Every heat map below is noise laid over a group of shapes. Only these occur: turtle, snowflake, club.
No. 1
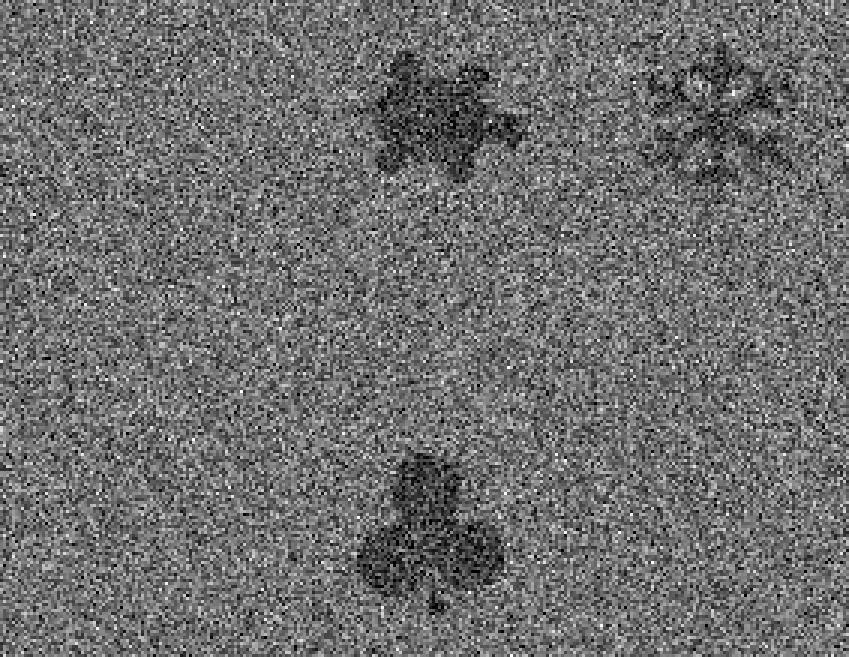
top middle: turtle; top right: snowflake; bottom middle: club
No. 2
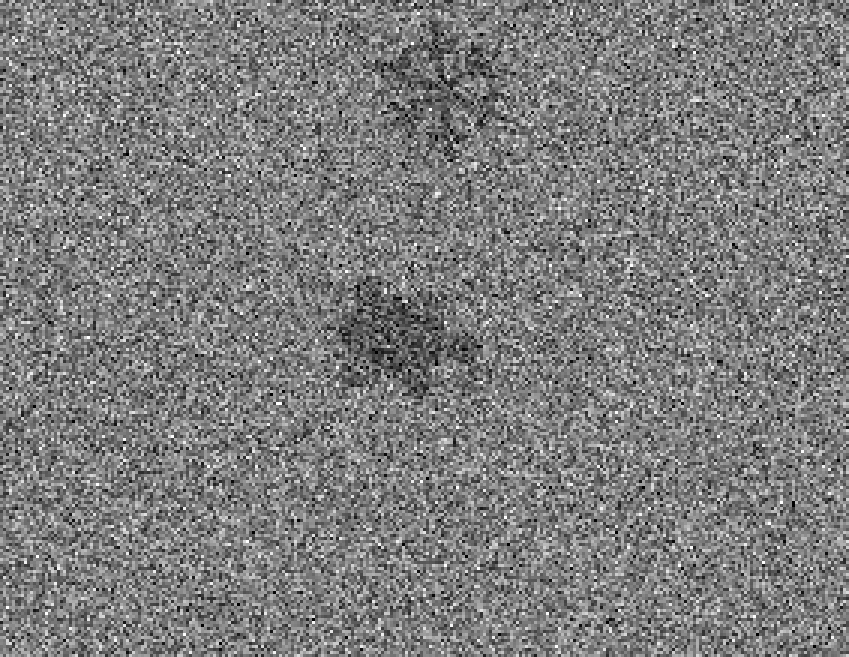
top middle: snowflake; centre: turtle
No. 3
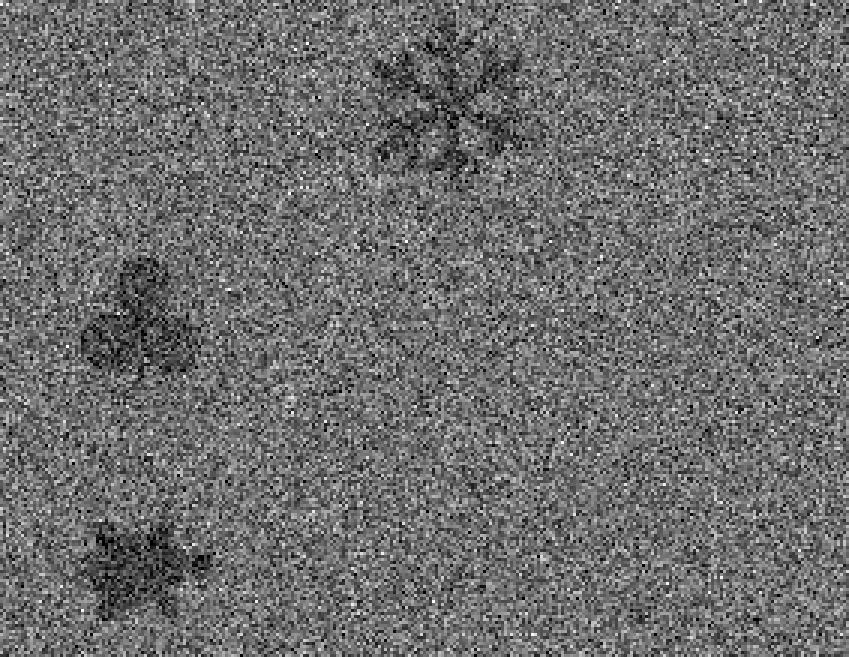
top middle: snowflake; middle left: club; bottom left: turtle
